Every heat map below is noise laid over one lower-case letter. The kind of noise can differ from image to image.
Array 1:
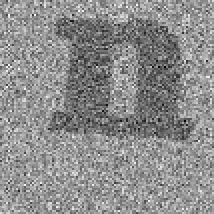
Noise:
low rank plus noise
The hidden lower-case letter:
n
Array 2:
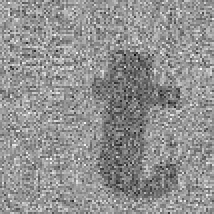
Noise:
low rank plus noise
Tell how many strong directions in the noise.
five to eight
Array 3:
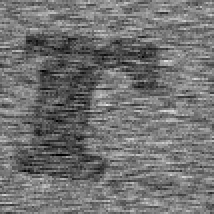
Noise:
streaked along the rows
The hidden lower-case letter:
r
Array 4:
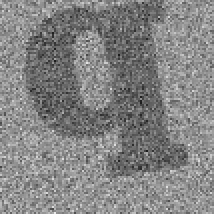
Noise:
low rank plus noise
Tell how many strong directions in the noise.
five to eight
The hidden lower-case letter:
q
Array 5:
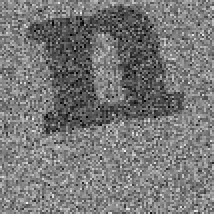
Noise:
independent entries
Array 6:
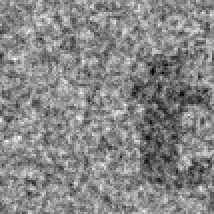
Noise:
blotchy
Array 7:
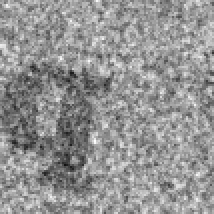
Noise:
blotchy
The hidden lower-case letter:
q
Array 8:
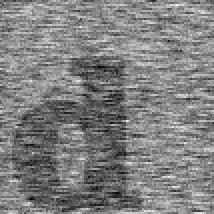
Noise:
streaked along the rows
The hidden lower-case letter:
d
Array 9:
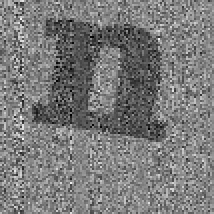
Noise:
columns of uneven size
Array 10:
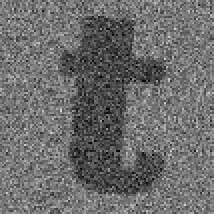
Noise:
low rank plus noise
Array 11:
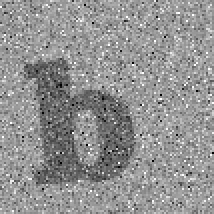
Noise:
heavy tails
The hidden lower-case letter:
b
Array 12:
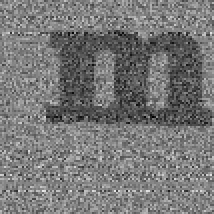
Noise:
rows of uneven size
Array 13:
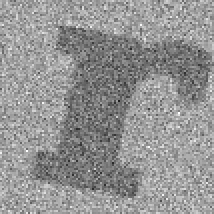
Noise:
independent entries
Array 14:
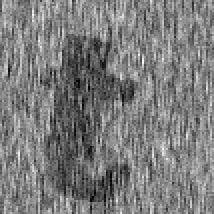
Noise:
streaked along the columns
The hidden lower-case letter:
t
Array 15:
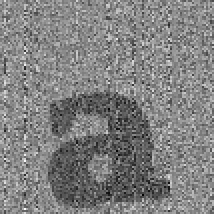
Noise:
columns of uneven size
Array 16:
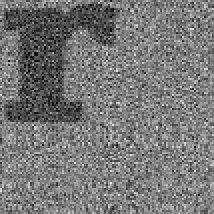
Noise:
low rank plus noise
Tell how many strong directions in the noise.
two
